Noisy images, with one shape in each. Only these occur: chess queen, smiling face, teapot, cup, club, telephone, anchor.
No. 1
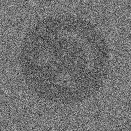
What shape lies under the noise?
smiling face
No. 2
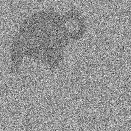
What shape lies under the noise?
teapot
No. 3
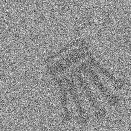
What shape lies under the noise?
chess queen
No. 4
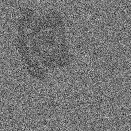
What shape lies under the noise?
telephone
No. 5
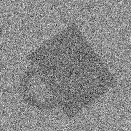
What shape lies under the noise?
cup
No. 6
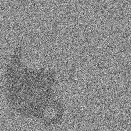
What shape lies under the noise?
teapot
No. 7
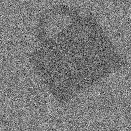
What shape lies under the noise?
cup
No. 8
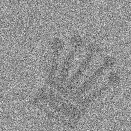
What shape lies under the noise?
chess queen
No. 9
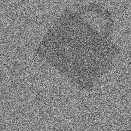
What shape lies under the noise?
cup
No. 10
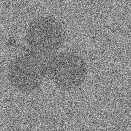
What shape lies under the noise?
club
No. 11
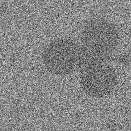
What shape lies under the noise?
club
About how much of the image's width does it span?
two thirds
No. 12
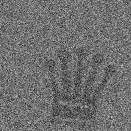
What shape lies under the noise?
chess queen
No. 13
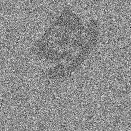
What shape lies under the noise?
telephone
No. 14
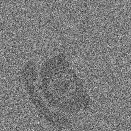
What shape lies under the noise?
telephone
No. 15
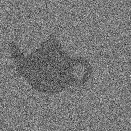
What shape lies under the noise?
teapot
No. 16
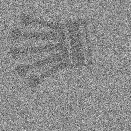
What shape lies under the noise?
chess queen
